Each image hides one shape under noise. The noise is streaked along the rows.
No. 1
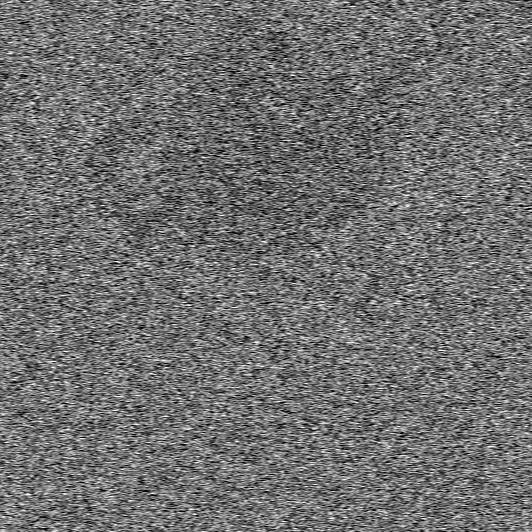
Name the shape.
teapot
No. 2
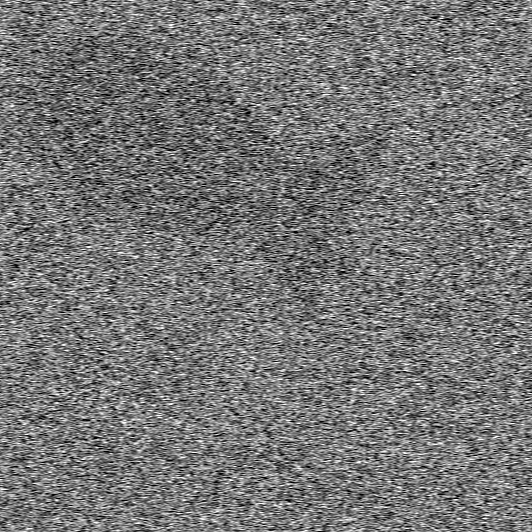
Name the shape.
fish
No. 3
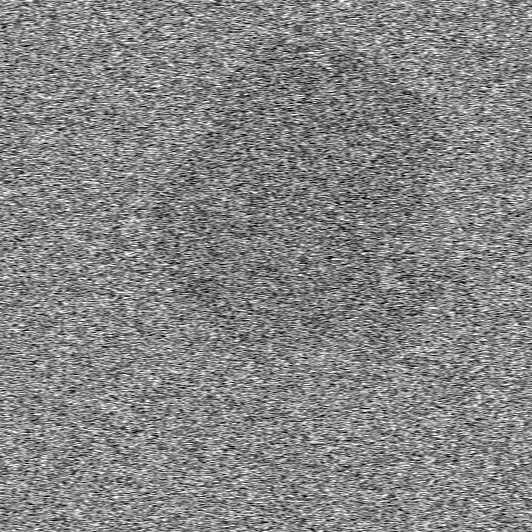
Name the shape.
apple
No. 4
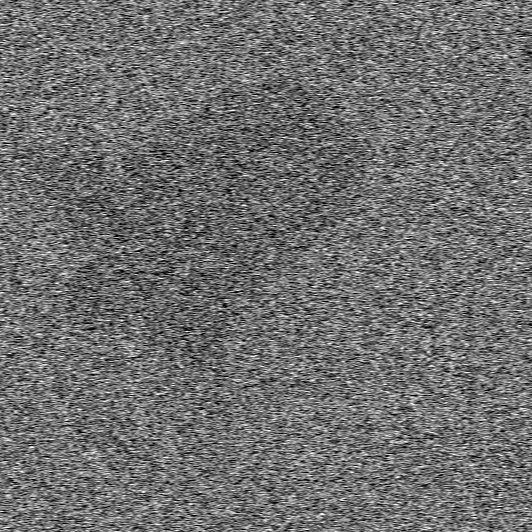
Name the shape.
bell
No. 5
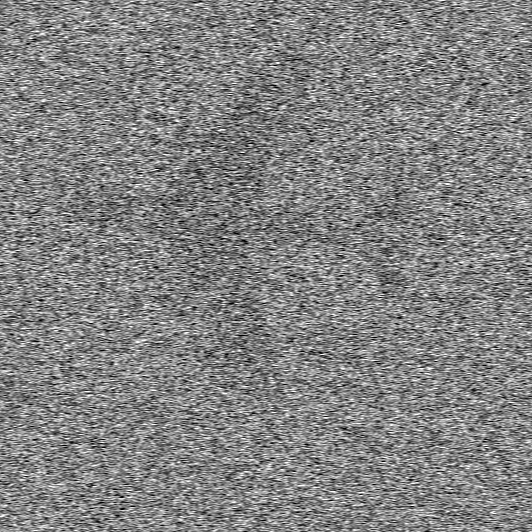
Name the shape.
airplane
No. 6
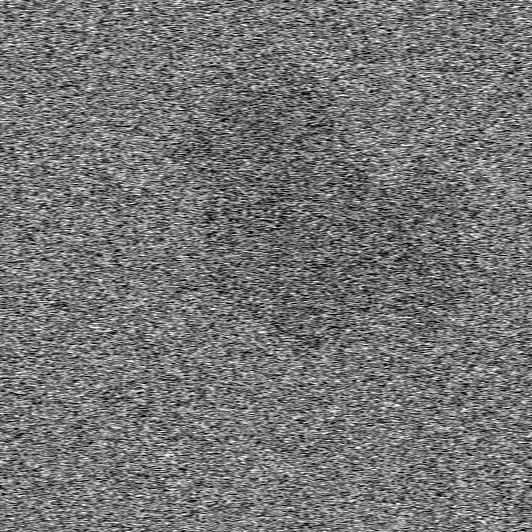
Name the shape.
car
